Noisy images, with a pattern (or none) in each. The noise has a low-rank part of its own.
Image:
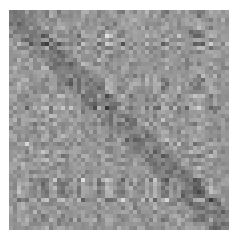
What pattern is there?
a diagonal band
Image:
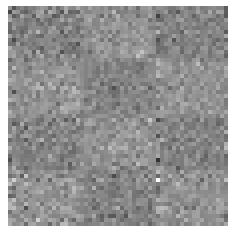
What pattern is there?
a checkerboard
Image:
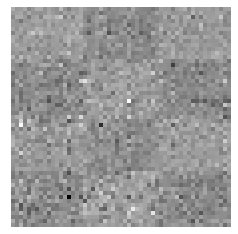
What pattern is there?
a checkerboard
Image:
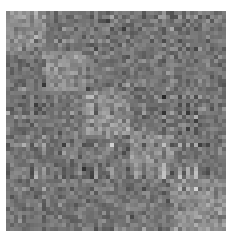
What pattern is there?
blocks along the diagonal
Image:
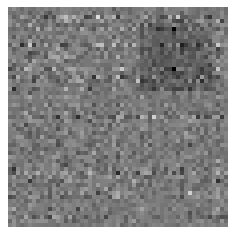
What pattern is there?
one block
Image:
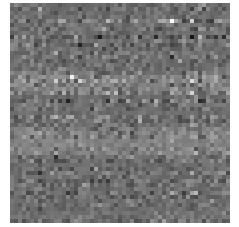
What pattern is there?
bands of rows
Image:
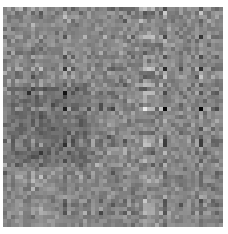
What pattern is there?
one block
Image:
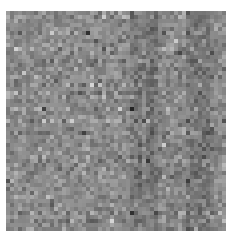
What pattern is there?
bands of columns
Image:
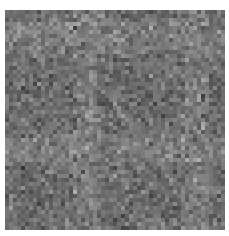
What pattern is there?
bands of rows crossing bands of columns
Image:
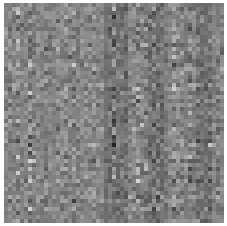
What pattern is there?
bands of columns
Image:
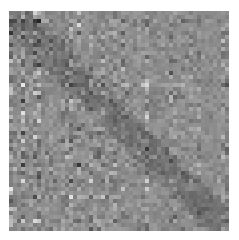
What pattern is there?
a diagonal band
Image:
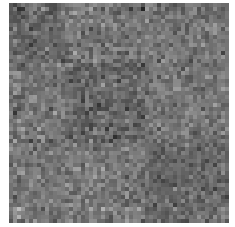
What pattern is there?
blocks along the diagonal
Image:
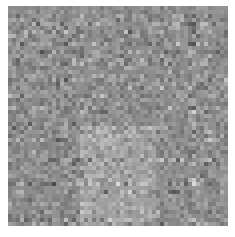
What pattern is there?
one block
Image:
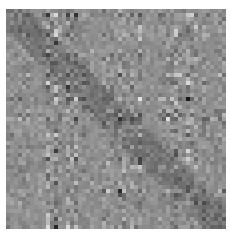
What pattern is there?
a diagonal band
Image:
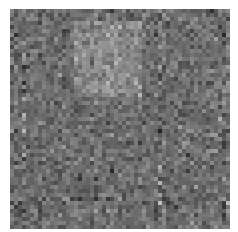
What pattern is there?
one block
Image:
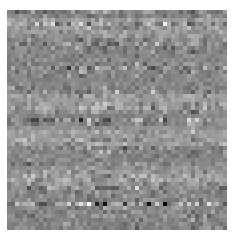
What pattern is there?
bands of rows
